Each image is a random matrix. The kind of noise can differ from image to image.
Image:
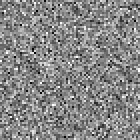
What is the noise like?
independent entries
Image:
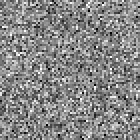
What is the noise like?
independent entries
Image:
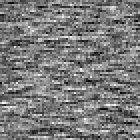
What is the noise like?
streaked along the rows
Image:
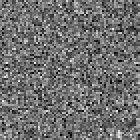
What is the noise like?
low rank plus noise
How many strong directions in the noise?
five to eight
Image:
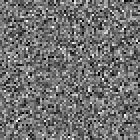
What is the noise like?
low rank plus noise
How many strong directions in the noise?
five to eight
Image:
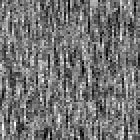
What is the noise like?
streaked along the columns
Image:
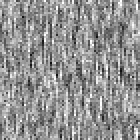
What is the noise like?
streaked along the columns
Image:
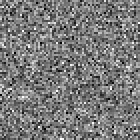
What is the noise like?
independent entries
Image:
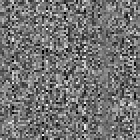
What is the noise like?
columns of uneven size
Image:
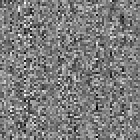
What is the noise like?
columns of uneven size
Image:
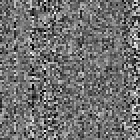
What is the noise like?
columns of uneven size
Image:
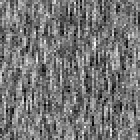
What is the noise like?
streaked along the columns
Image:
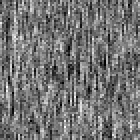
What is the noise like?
streaked along the columns
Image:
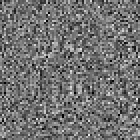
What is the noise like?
low rank plus noise
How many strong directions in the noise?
two
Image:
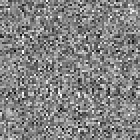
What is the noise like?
low rank plus noise
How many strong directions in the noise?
two
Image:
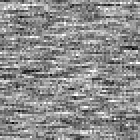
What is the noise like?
streaked along the rows
